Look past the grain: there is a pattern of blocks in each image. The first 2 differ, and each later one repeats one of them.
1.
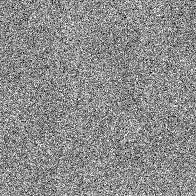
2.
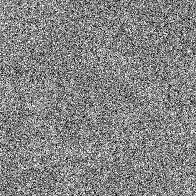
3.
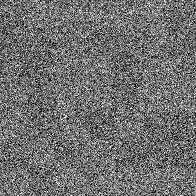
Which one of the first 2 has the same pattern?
1
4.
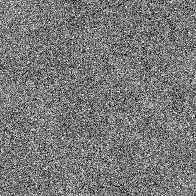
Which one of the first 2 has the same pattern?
2
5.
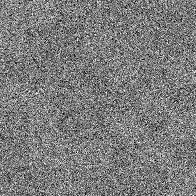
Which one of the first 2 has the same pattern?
2
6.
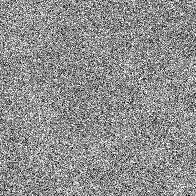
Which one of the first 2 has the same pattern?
2
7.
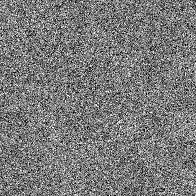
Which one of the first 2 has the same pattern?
2
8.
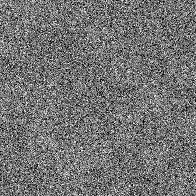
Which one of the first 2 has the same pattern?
2
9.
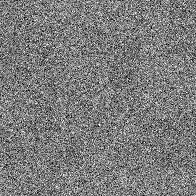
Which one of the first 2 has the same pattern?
1
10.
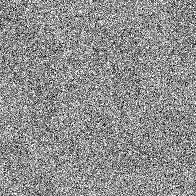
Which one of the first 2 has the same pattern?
1
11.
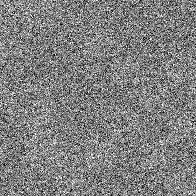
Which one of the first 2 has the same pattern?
2
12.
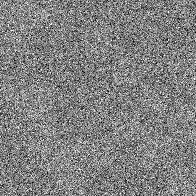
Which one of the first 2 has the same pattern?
2
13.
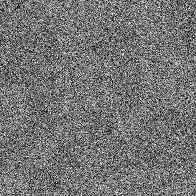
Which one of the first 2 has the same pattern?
1
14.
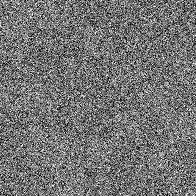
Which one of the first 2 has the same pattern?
2
